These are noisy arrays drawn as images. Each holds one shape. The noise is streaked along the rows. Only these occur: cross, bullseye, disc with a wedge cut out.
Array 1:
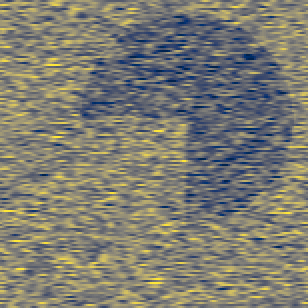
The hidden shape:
disc with a wedge cut out
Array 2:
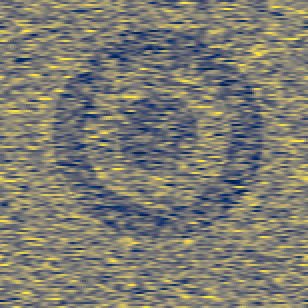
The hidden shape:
bullseye
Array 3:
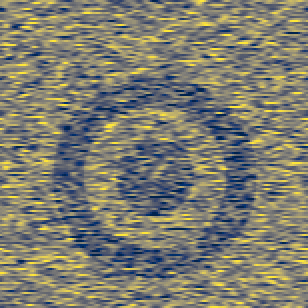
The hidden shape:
bullseye
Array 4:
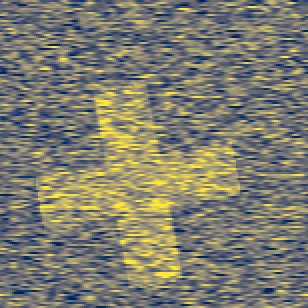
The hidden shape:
cross
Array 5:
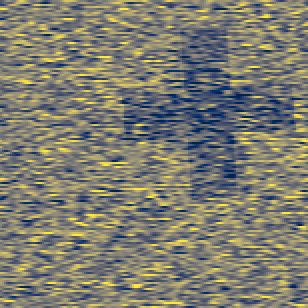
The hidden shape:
cross
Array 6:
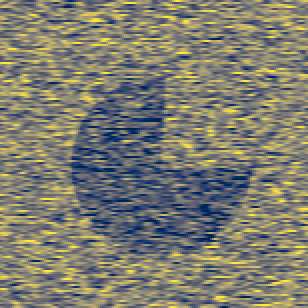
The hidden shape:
disc with a wedge cut out
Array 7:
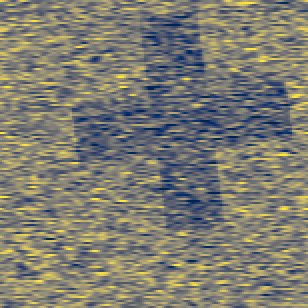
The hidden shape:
cross
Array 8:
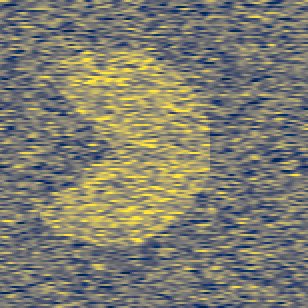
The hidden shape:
disc with a wedge cut out
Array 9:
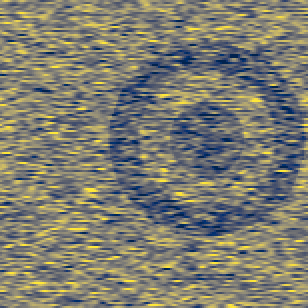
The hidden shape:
bullseye
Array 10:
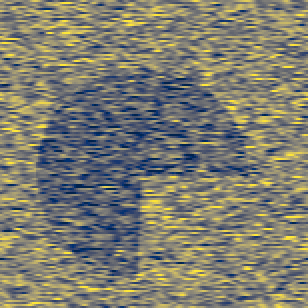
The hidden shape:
disc with a wedge cut out
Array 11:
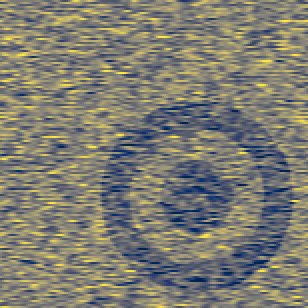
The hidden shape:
bullseye
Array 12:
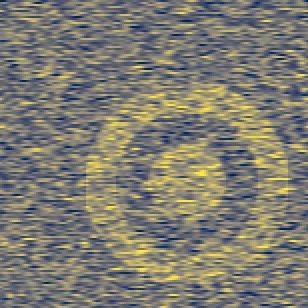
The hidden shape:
bullseye
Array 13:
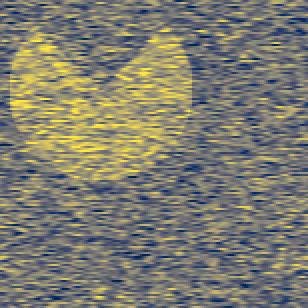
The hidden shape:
disc with a wedge cut out
